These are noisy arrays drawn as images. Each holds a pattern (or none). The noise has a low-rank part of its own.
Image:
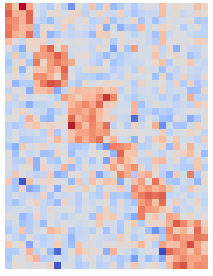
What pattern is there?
blocks along the diagonal
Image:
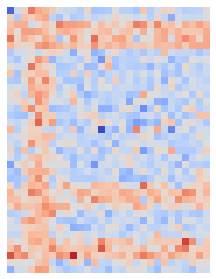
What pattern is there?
bands of rows crossing bands of columns
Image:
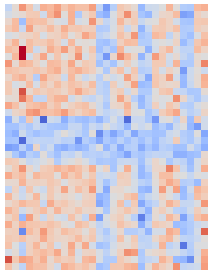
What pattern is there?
bands of rows crossing bands of columns
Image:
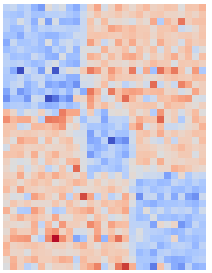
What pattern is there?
blocks along the diagonal
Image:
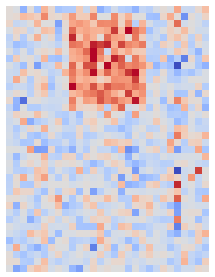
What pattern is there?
one block
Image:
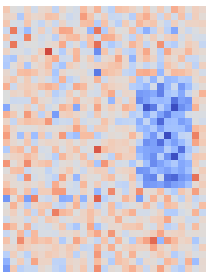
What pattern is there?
one block
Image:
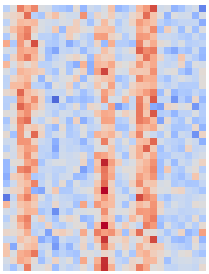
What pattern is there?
bands of columns
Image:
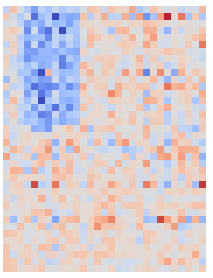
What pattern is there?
one block
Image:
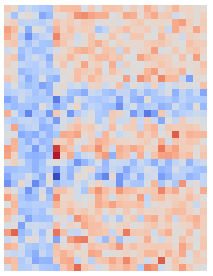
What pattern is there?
bands of rows crossing bands of columns
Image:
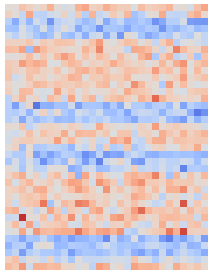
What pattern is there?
bands of rows
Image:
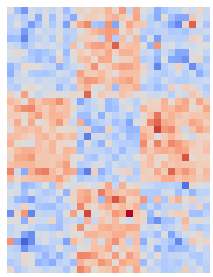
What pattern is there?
a checkerboard
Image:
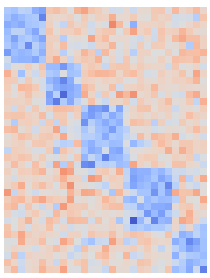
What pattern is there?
blocks along the diagonal
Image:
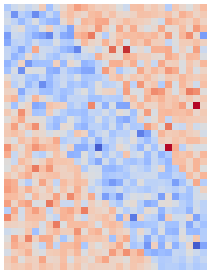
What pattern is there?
a diagonal band
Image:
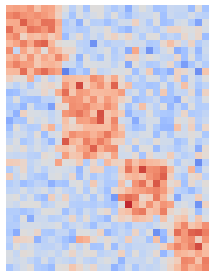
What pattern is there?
blocks along the diagonal
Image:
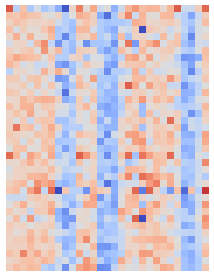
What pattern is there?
bands of columns
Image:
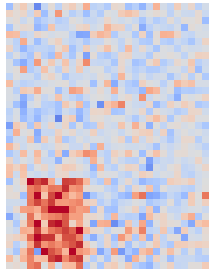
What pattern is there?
one block
